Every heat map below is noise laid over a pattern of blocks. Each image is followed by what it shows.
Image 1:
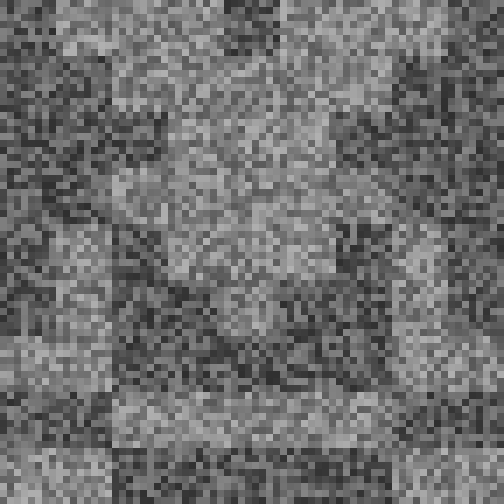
left and right mirror each other
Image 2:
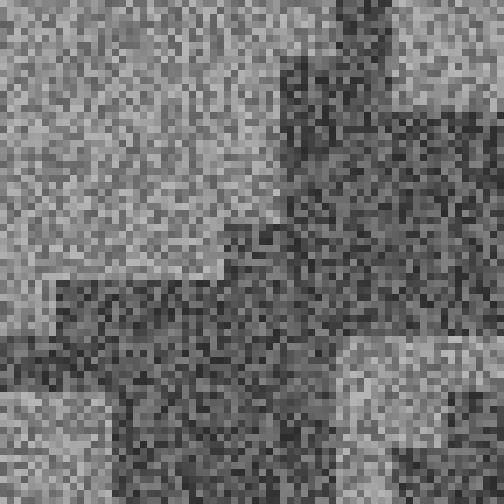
mirrored about the diagonal from the top left
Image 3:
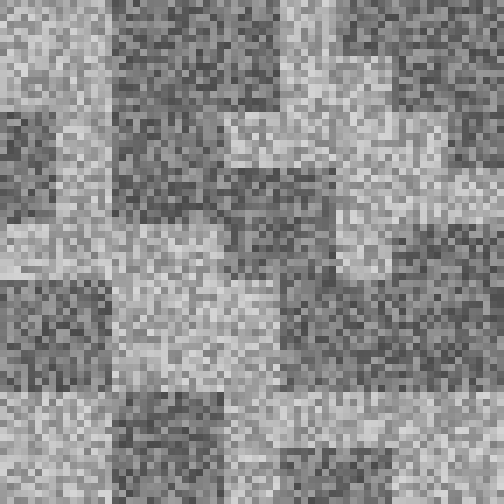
mirrored about the diagonal from the bottom left
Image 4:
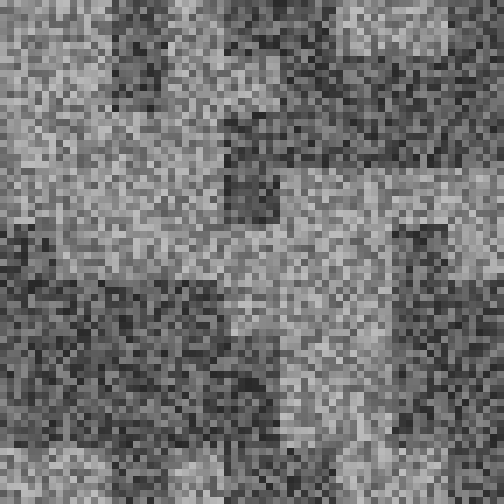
no symmetry
